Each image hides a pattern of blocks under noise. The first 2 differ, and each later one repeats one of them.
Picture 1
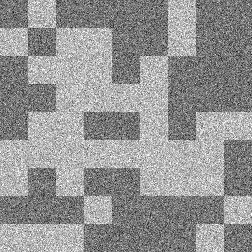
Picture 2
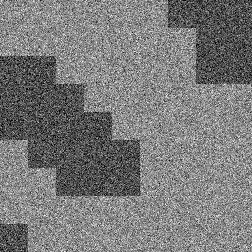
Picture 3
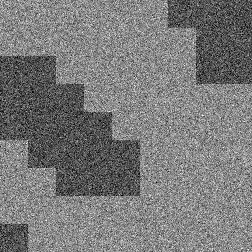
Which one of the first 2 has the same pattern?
2
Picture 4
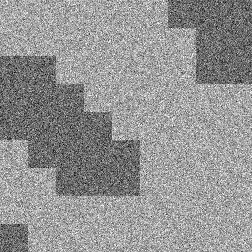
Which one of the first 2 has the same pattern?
2
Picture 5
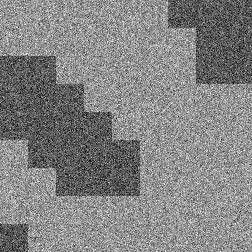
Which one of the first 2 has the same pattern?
2
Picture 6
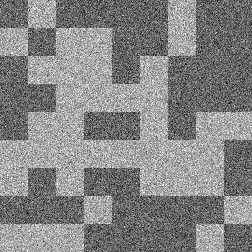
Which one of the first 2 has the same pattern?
1
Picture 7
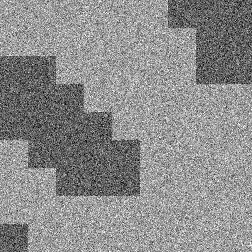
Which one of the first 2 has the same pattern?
2
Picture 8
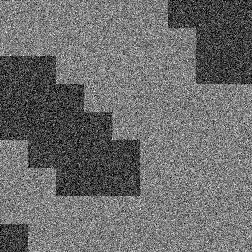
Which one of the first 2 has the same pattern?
2
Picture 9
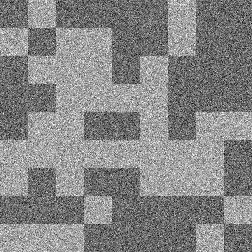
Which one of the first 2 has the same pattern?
1
